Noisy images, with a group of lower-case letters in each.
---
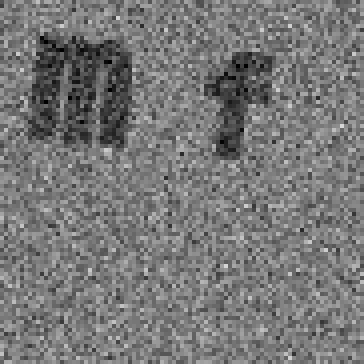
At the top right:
f
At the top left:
m
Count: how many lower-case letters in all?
2
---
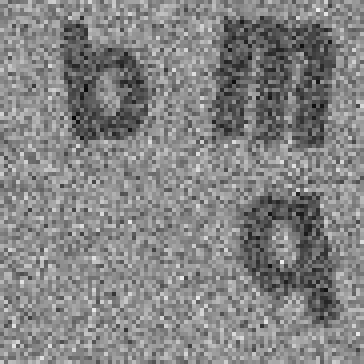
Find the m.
top right
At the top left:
b
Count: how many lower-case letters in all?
3
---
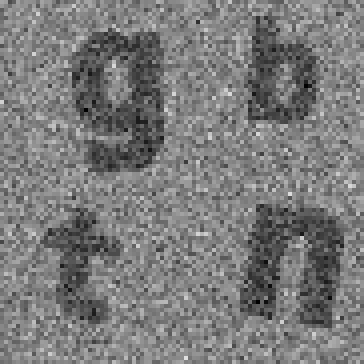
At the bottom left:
t
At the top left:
g
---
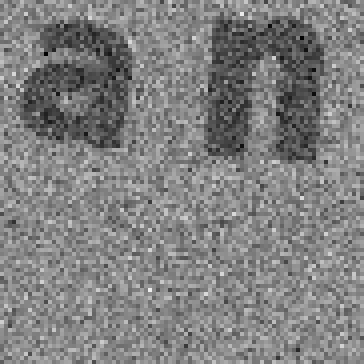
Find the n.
top right
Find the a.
top left
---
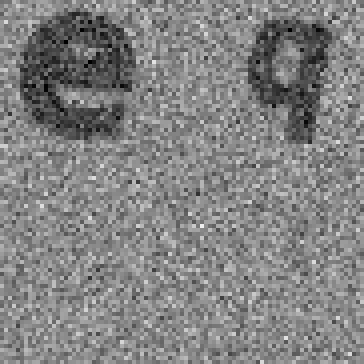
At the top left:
e
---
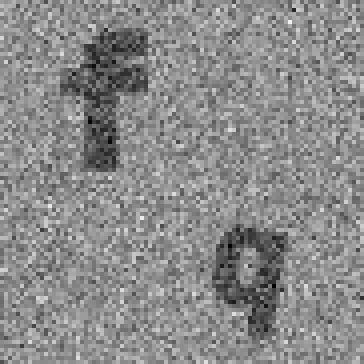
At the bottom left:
nothing
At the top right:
nothing
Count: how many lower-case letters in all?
2
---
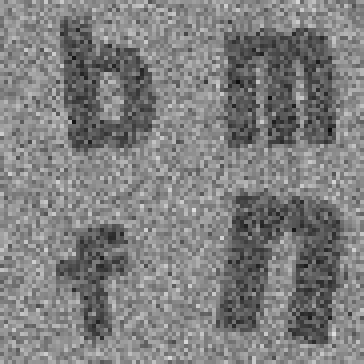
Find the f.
bottom left
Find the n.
bottom right
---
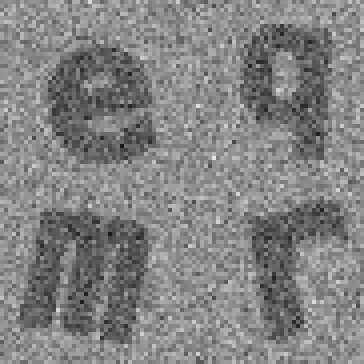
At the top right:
q
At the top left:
e
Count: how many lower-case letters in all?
4
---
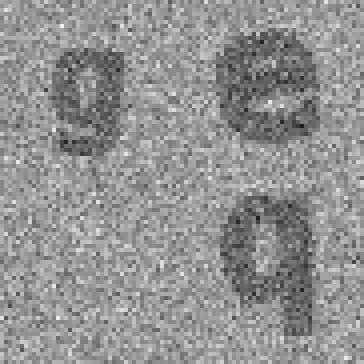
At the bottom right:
q
